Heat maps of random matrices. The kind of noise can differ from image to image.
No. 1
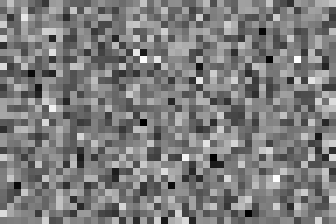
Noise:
independent entries
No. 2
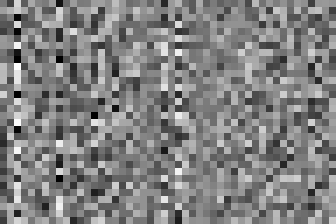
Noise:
columns of uneven size
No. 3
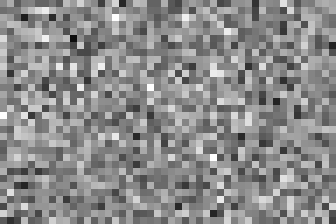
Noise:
independent entries
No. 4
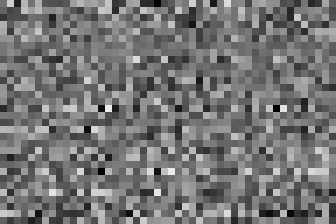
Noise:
rows of uneven size
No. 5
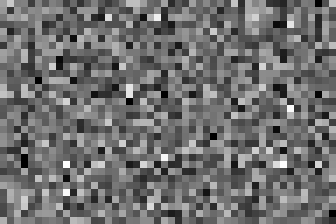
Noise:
low rank plus noise
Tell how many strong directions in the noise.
one
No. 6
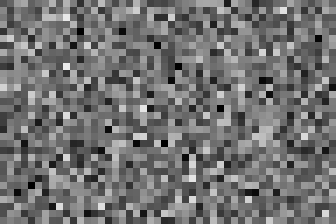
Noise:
independent entries
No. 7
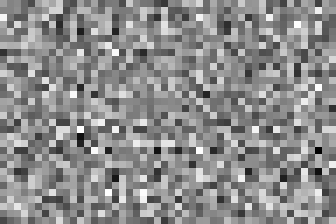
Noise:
low rank plus noise
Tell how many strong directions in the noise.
two
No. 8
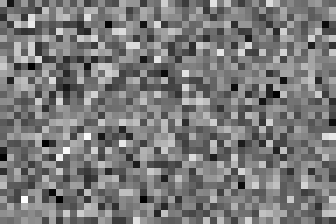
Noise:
low rank plus noise
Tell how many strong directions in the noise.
five to eight
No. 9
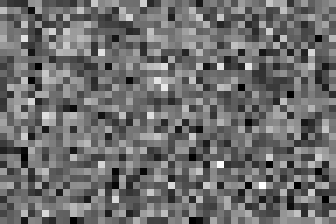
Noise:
low rank plus noise
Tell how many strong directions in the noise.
two
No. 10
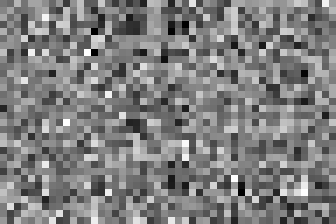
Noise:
low rank plus noise
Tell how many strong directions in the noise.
one
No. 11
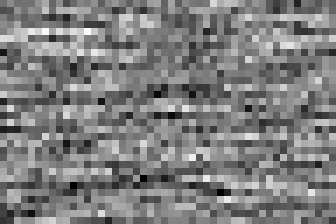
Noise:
streaked along the rows
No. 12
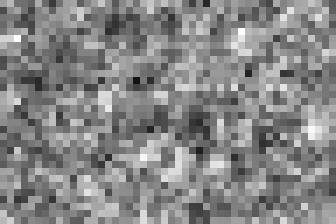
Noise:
blotchy
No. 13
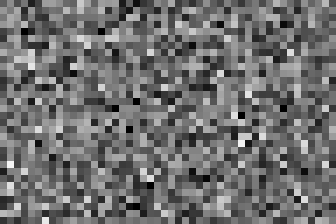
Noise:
independent entries
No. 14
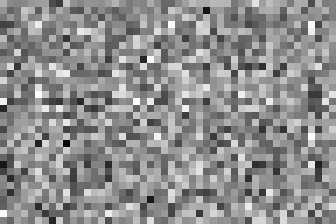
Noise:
low rank plus noise
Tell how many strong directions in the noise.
five to eight
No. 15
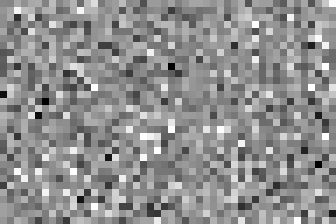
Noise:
heavy tails
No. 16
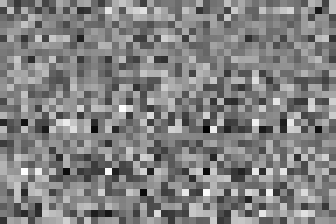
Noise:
rows of uneven size
